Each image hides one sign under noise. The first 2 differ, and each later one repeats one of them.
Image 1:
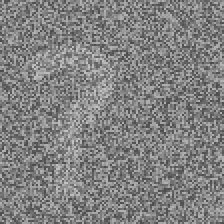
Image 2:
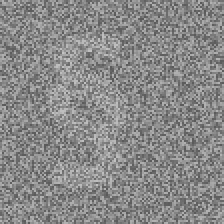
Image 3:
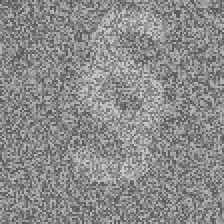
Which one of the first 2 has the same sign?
2
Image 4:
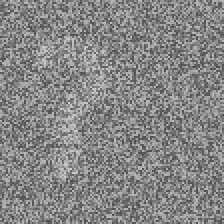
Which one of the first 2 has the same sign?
1
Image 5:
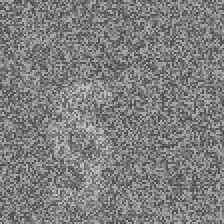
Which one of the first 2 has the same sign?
2
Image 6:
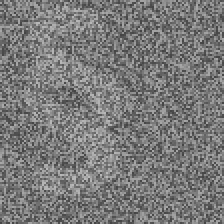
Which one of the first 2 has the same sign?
2
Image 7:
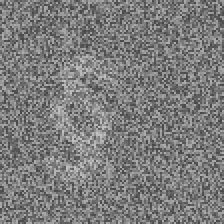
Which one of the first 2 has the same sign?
2
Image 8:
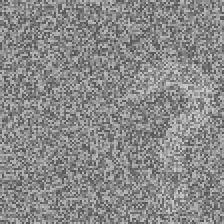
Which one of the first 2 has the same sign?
1
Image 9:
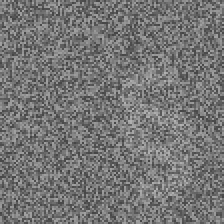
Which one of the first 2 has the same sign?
2
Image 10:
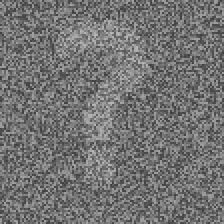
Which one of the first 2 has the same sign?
1
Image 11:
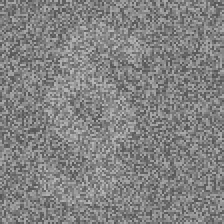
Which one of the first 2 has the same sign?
2
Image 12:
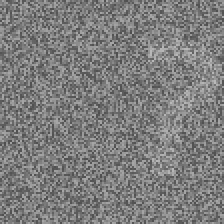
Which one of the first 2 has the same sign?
1
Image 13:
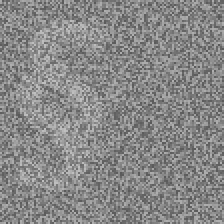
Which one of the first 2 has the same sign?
2
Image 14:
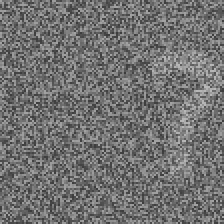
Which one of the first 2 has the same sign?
1
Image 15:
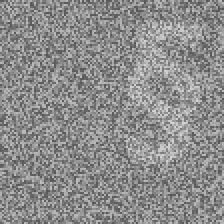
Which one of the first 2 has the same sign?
2
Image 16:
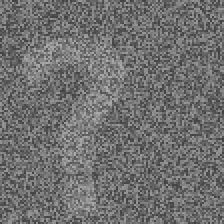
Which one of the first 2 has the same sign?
1
